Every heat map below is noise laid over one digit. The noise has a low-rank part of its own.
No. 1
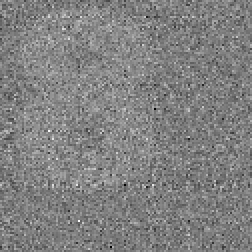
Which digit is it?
8
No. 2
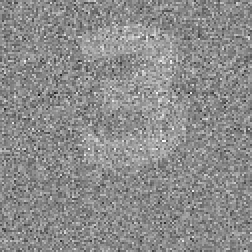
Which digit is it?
3
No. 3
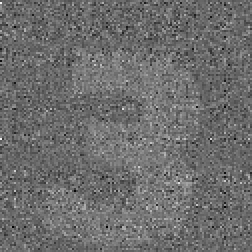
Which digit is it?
3
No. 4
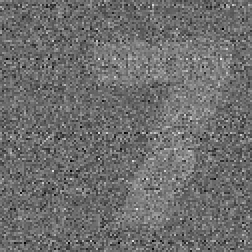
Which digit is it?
7
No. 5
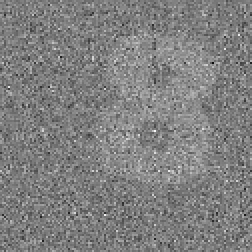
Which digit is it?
8
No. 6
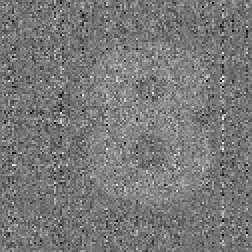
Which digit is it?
8
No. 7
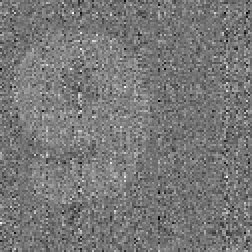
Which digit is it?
9
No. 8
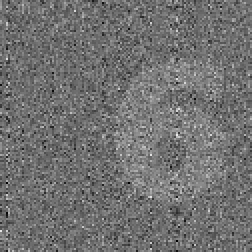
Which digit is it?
6
